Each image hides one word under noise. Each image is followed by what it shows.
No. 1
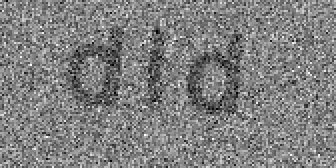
did
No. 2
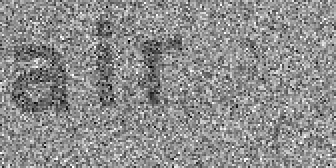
air
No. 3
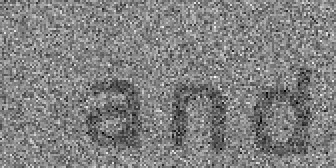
and
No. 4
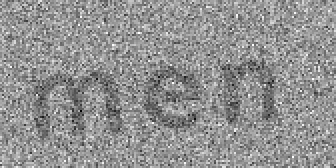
men
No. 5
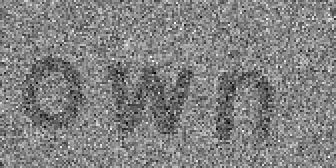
own
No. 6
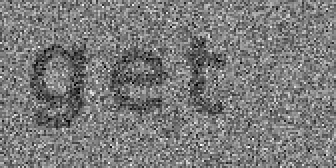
get
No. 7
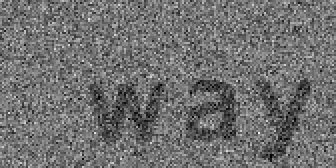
way
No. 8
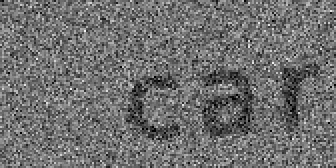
car
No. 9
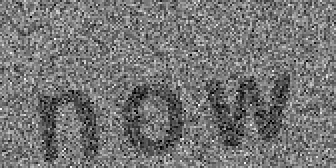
now
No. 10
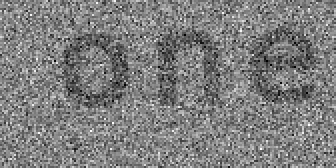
one
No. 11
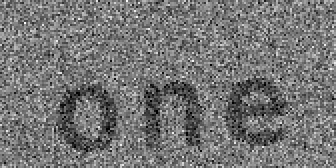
one
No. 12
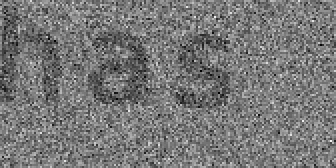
has
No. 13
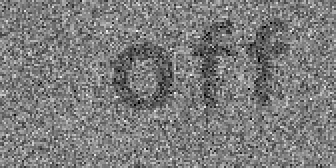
off
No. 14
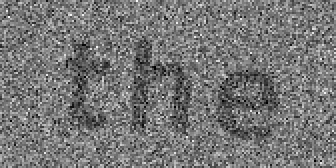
the
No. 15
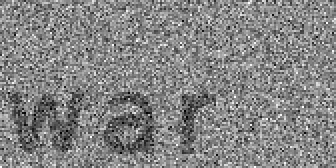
war
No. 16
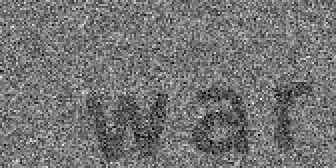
war
